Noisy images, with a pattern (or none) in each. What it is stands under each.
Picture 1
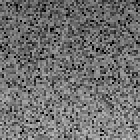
a smooth slope
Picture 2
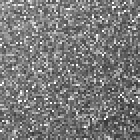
a smooth slope
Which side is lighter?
top left
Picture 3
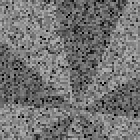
spokes from one point
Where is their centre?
bottom middle
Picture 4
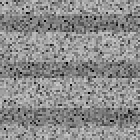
horizontal stripes
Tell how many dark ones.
3
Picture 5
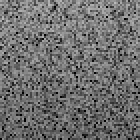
a smooth slope
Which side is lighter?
top
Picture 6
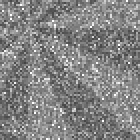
spokes from one point
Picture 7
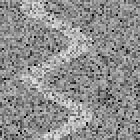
a wavy band
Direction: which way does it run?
top to bottom
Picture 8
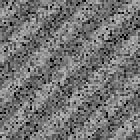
diagonal stripes
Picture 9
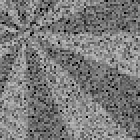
spokes from one point
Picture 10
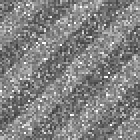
diagonal stripes
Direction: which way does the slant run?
bottom left to top right
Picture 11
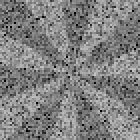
spokes from one point
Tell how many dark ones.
7
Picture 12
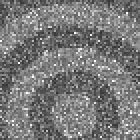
rings round one point
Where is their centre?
bottom middle
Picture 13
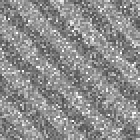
diagonal stripes
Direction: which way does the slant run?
top left to bottom right
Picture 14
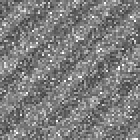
diagonal stripes
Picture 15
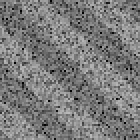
diagonal stripes
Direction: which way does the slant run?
top left to bottom right
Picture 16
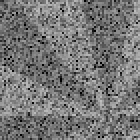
spokes from one point
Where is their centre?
bottom right
